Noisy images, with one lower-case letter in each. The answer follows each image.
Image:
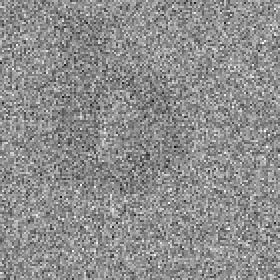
b
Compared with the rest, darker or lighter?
darker
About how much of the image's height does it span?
two thirds
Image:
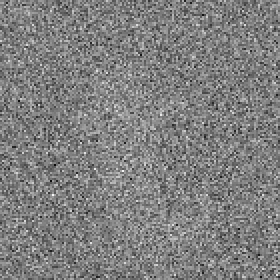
t
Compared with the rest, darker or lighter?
lighter
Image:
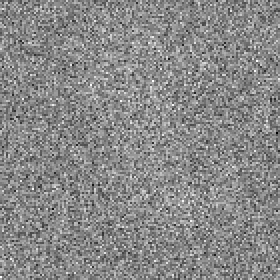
t
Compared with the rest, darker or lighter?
lighter
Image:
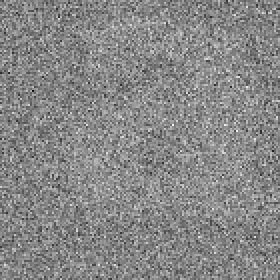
a
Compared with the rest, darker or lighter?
lighter
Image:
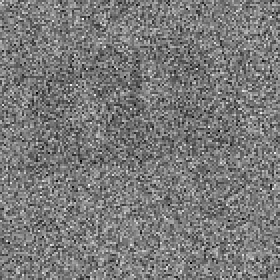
m
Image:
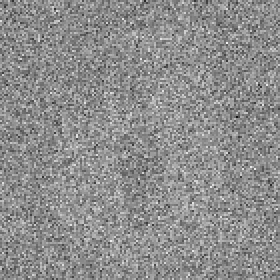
d
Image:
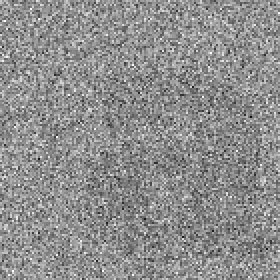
a
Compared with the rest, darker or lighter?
darker
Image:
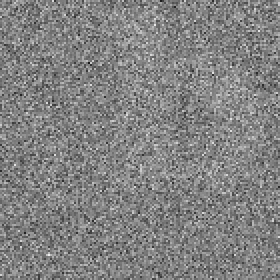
b
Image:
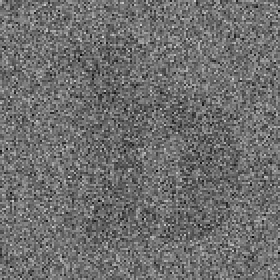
b
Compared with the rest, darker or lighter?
darker
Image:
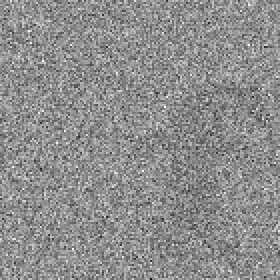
f
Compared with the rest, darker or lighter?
darker
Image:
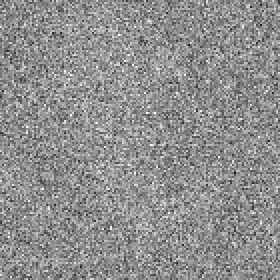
t
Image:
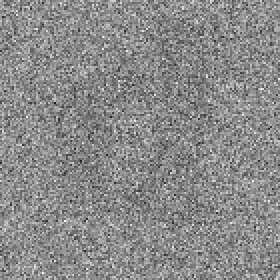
d
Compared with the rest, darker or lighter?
darker
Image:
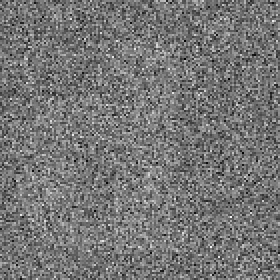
d
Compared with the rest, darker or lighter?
lighter
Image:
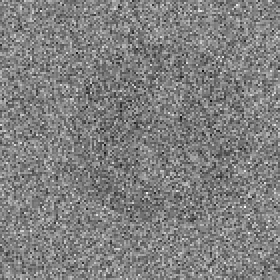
e
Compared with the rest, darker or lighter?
darker
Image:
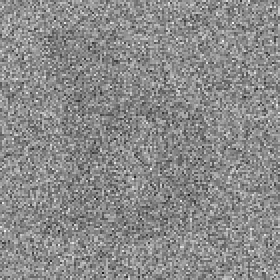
b
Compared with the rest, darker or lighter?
darker
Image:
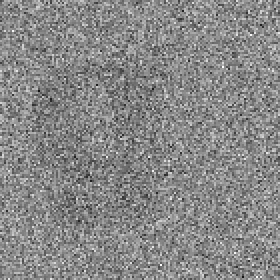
g
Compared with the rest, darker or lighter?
darker
